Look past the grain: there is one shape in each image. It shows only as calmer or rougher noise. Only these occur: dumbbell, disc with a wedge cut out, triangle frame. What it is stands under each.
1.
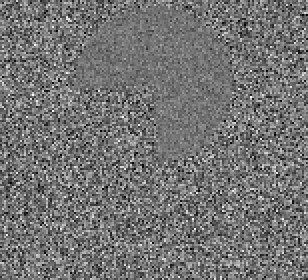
disc with a wedge cut out
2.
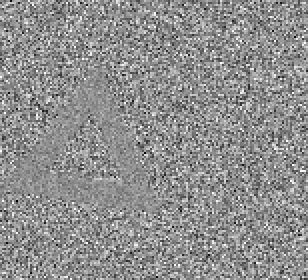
triangle frame
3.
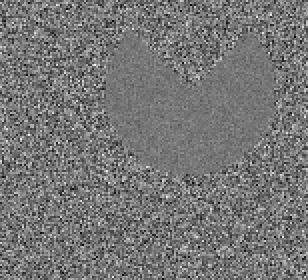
disc with a wedge cut out
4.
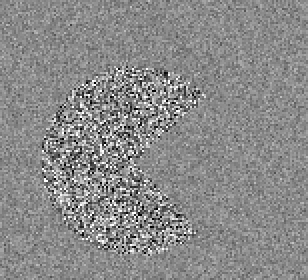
disc with a wedge cut out
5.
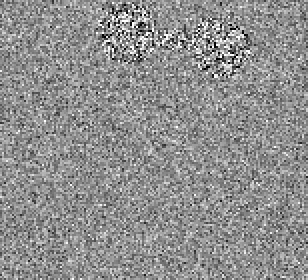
dumbbell
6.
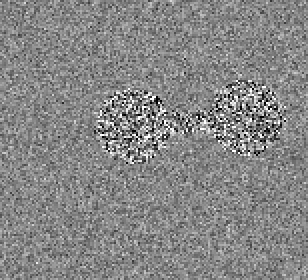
dumbbell
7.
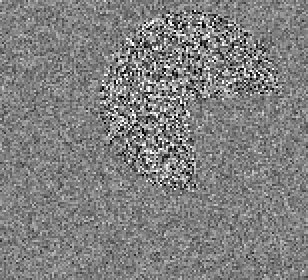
disc with a wedge cut out
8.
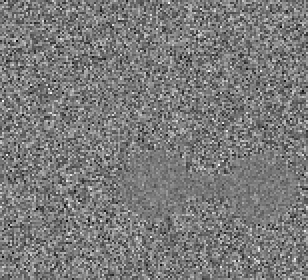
dumbbell
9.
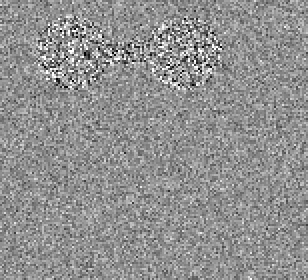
dumbbell
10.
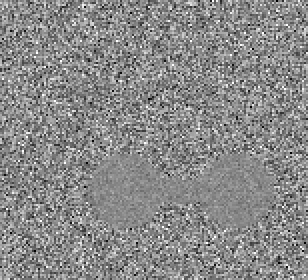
dumbbell
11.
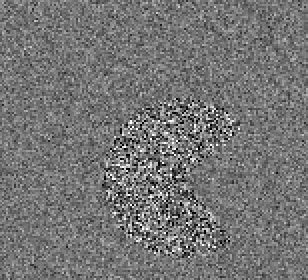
disc with a wedge cut out
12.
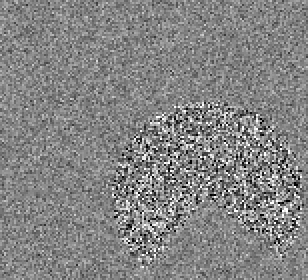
disc with a wedge cut out
